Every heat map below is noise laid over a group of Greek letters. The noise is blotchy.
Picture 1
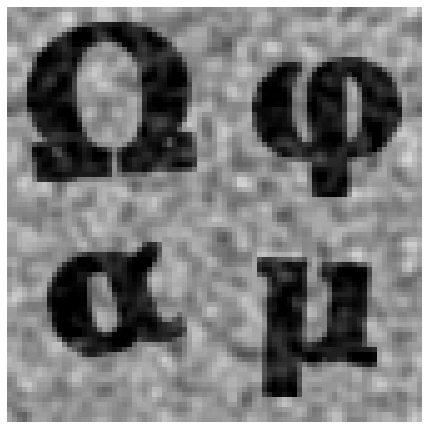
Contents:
top left: omega; top right: phi; bottom left: alpha; bottom right: mu
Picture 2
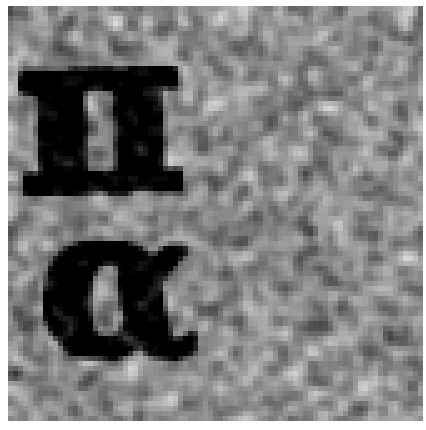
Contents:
top left: pi; bottom left: alpha
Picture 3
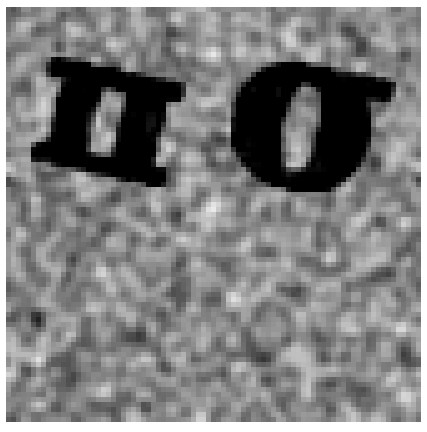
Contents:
top left: pi; top right: sigma
